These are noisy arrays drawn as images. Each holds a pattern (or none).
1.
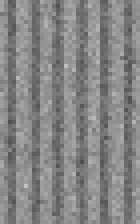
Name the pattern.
vertical stripes
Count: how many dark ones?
6
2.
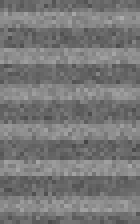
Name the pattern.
horizontal stripes
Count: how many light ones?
6
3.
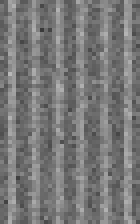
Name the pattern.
vertical stripes
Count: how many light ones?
6
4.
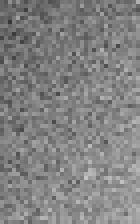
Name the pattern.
a smooth slope
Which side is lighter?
bottom right
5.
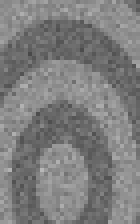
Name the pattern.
rings round one point
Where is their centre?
bottom middle
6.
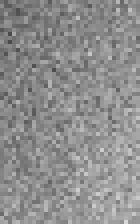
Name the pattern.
a smooth slope
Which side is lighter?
bottom right
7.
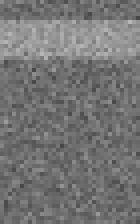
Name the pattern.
one horizontal stripe
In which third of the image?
top
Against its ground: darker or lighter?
lighter
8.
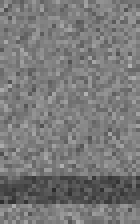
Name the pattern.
one horizontal stripe
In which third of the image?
bottom
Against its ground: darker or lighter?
darker
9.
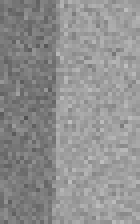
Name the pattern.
a sharp edge
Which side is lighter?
right
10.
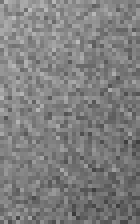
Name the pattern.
a smooth slope
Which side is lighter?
top left
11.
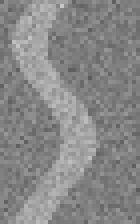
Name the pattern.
a wavy band
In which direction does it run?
top to bottom
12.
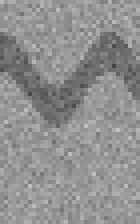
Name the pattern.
a wavy band
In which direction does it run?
left to right
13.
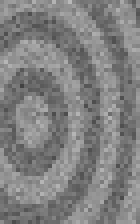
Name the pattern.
rings round one point
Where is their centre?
middle left
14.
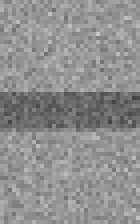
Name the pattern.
one horizontal stripe
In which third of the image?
middle
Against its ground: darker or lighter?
darker
